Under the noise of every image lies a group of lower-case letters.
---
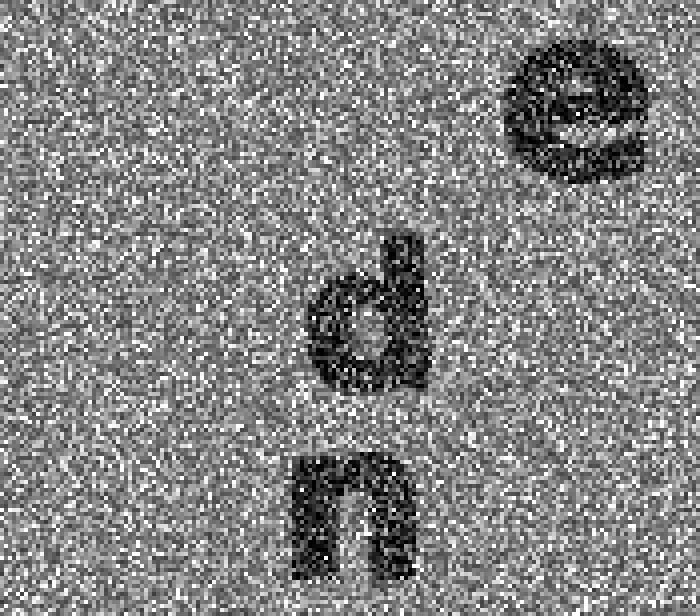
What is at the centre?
d
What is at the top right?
e
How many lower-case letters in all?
3
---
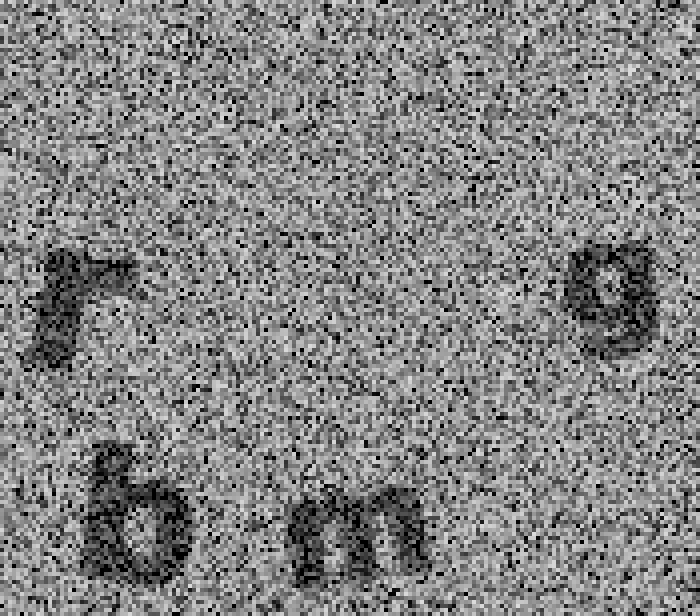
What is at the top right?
nothing
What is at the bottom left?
b
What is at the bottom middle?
m
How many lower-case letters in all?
4
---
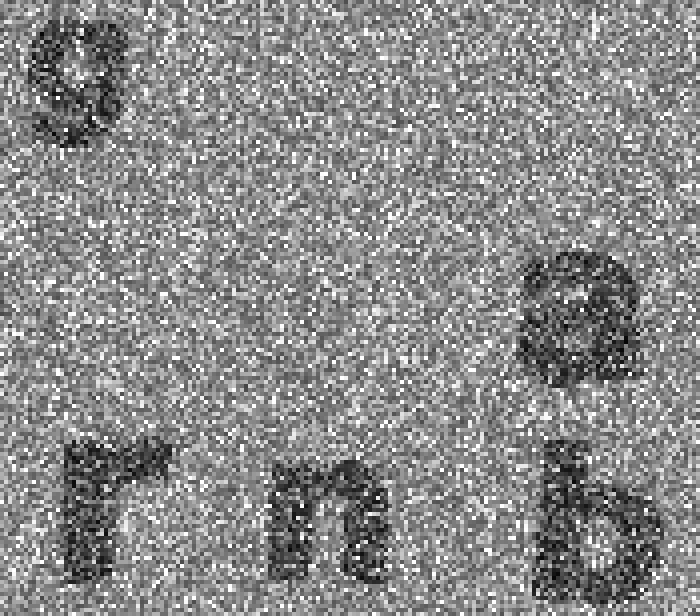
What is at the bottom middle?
n
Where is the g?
top left
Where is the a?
middle right
